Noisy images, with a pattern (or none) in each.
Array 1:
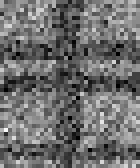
bands of rows crossing bands of columns
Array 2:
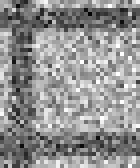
bands of rows crossing bands of columns
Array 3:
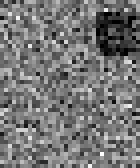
one block
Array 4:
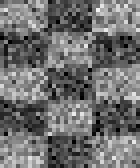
a checkerboard
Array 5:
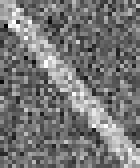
a diagonal band
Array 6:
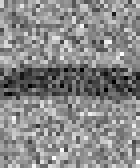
one band of rows
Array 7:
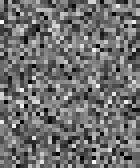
only noise
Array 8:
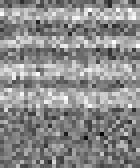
bands of rows
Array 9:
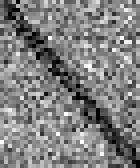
a diagonal band
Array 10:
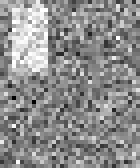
one block
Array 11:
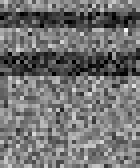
bands of rows
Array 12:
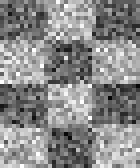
a checkerboard
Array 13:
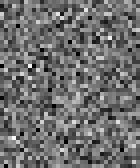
only noise
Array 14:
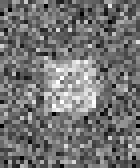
one block
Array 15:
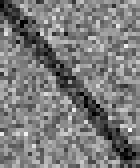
a diagonal band
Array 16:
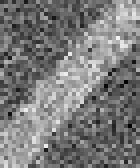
a diagonal band
